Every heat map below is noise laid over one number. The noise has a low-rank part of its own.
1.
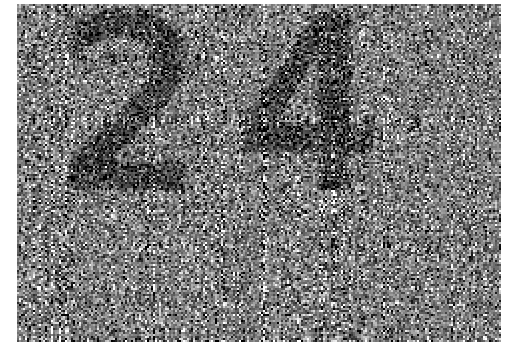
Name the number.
24
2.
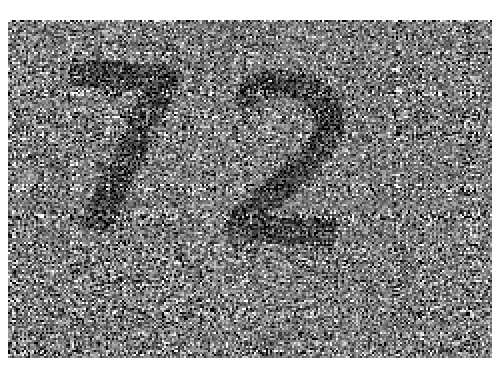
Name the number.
72
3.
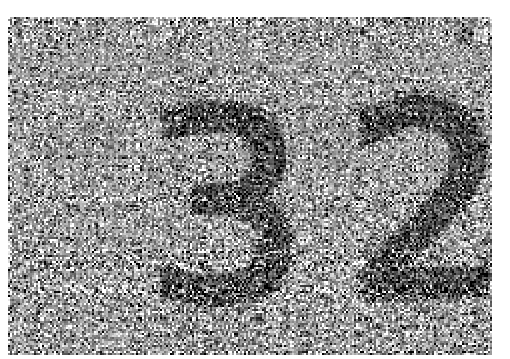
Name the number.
32
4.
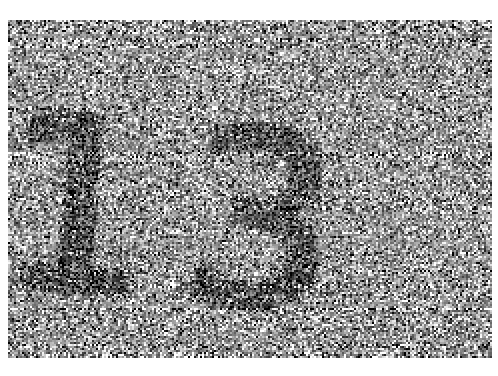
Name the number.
13
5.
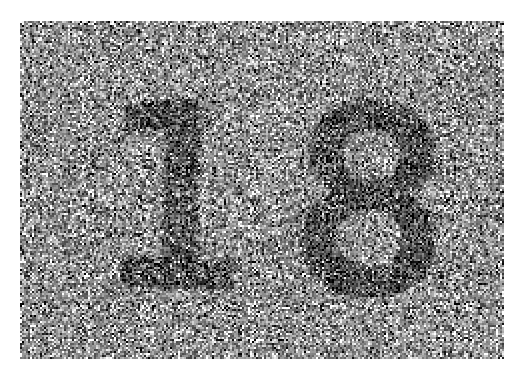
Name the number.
18
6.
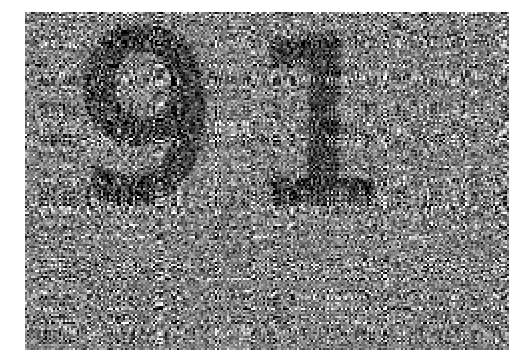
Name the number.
91
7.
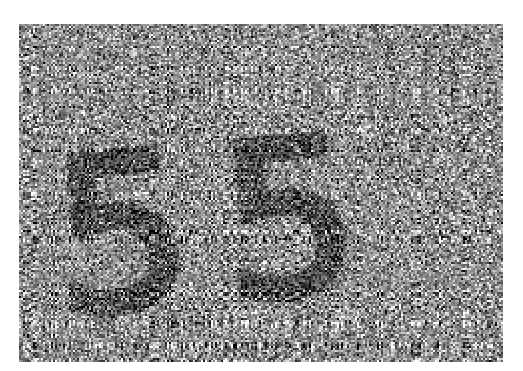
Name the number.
55
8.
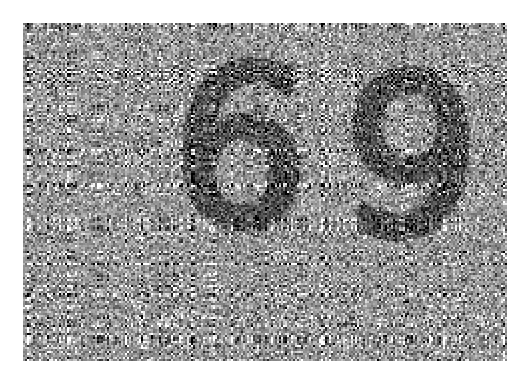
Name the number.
69
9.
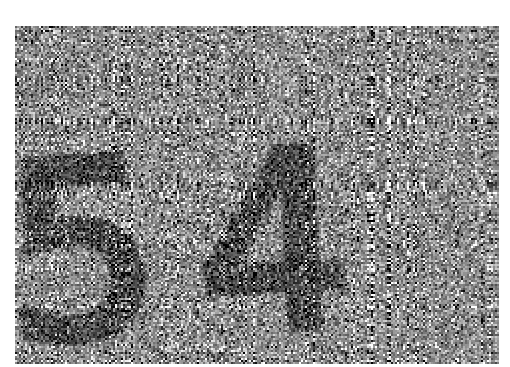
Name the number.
54
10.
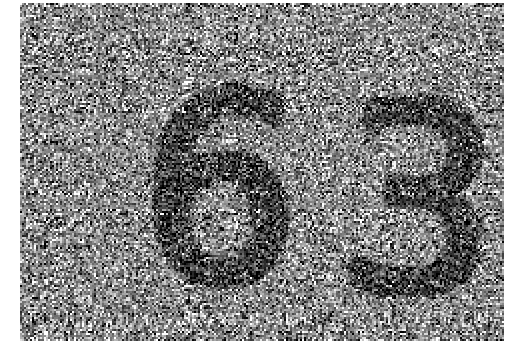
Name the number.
63
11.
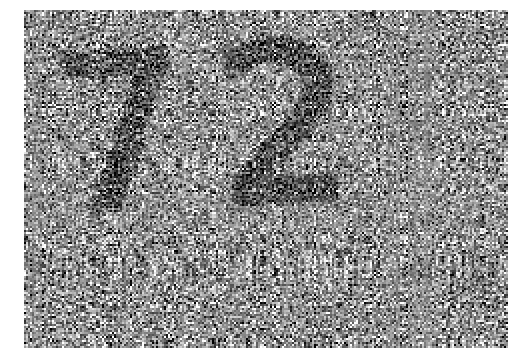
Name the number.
72
